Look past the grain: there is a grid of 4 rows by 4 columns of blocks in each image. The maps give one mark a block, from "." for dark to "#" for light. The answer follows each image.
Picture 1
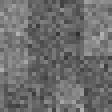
# . . #
# . . #
# . . .
. . # .
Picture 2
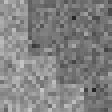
# . . .
# . . .
# # . .
# # # .
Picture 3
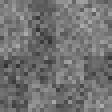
# . # #
# . # #
. . # .
. # . #
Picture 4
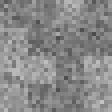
. . # .
# . . .
# # . #
# . . #
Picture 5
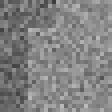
. . # #
. # # #
. # # #
. # # #
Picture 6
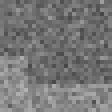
. . . .
. . . .
# . . .
# # # #
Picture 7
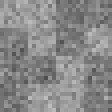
# # . .
. # . #
. . # .
. # # .
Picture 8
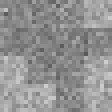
. . . #
. . . .
# . . #
# # . #
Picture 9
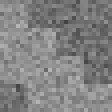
# . . .
# # . .
# # # .
. # # #
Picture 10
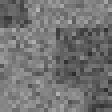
. # # #
# # . .
# # . .
# # # .
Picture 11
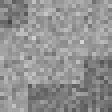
. # # #
# # # #
# # # .
# . . .
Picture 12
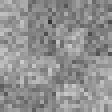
# . . .
# . # .
# # . #
. . # #
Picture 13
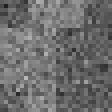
. # # .
# # . .
# # . .
. # . .
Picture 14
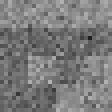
# # # #
. . . .
. # . #
. . # #
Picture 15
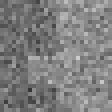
. . # #
. . # #
. # # #
. . # #
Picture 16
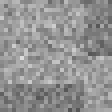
# # # .
# # # .
# # # #
. . . #
